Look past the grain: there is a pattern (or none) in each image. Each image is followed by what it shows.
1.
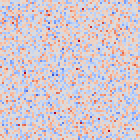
only noise
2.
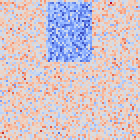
one block
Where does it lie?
top middle
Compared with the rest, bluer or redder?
bluer
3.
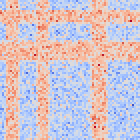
bands of rows crossing bands of columns
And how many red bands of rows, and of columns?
2 and 3
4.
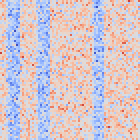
bands of columns
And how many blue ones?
3
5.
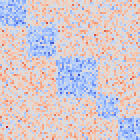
blocks along the diagonal
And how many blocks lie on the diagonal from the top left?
5
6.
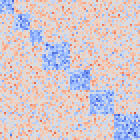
blocks along the diagonal
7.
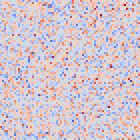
only noise
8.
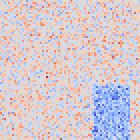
one block
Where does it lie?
bottom right
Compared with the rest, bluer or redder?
bluer
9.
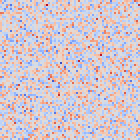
only noise
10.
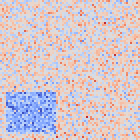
one block
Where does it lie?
bottom left
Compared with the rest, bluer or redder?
bluer
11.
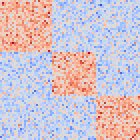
blocks along the diagonal
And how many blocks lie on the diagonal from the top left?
3
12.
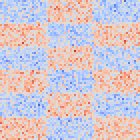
a checkerboard
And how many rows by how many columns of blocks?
6 by 3
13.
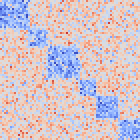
blocks along the diagonal
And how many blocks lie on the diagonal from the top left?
6
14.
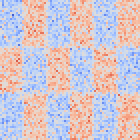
a checkerboard
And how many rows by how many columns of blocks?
3 by 6
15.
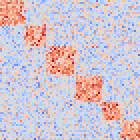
blocks along the diagonal
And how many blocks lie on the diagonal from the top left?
6
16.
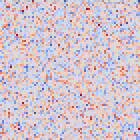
only noise
